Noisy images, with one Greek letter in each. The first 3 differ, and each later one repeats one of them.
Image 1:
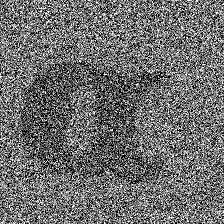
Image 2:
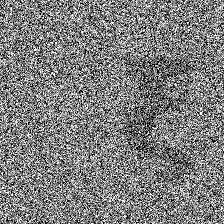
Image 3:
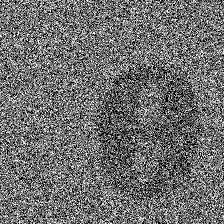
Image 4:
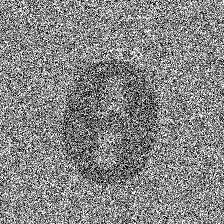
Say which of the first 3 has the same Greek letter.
3
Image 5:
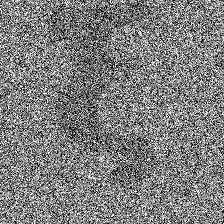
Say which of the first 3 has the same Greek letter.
2
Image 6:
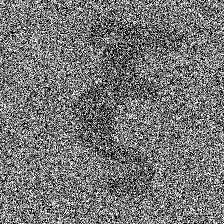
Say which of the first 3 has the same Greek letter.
2
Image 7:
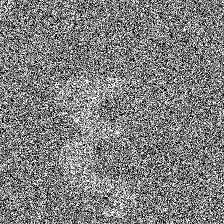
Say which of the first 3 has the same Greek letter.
2
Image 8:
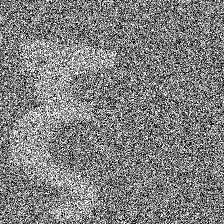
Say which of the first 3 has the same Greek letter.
2
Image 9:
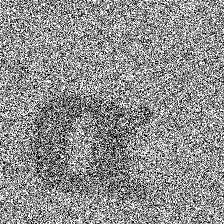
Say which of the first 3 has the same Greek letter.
1
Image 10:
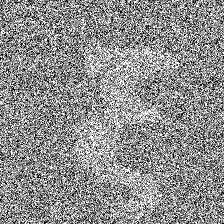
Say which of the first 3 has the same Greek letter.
2
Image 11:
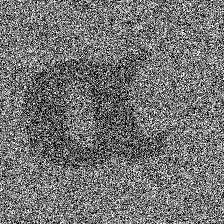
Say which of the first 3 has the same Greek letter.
1
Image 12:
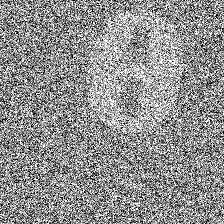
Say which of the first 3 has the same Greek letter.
3
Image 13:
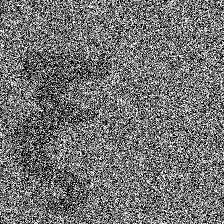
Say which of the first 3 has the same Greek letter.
2
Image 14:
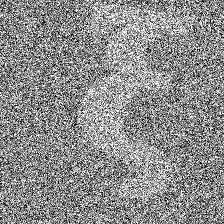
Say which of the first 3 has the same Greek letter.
2
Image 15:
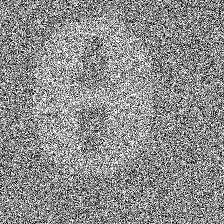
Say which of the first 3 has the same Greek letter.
3
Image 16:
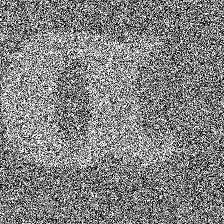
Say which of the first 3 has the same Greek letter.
1
